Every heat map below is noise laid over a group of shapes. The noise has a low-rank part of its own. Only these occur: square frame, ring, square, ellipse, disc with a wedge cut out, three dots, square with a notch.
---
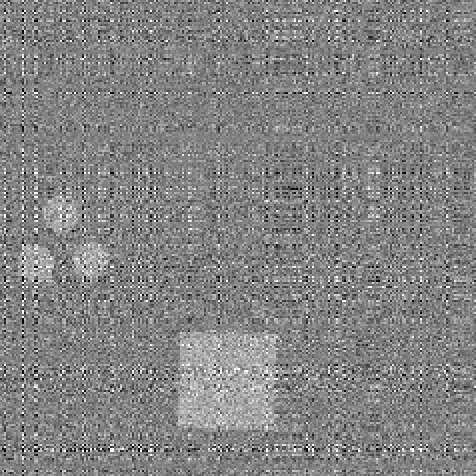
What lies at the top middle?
nothing
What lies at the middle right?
nothing
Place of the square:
bottom middle
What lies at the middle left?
three dots
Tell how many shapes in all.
2
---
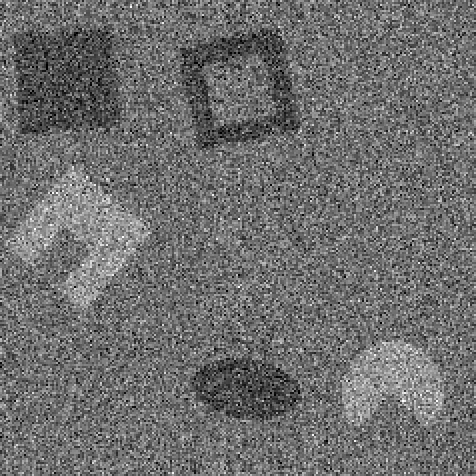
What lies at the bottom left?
nothing
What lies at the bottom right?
disc with a wedge cut out
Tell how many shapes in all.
5
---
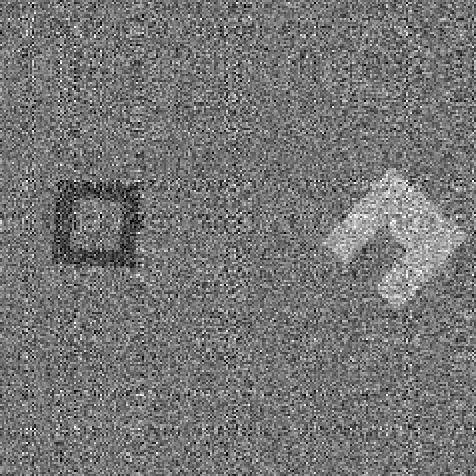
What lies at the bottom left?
nothing
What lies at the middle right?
square with a notch
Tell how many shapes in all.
2
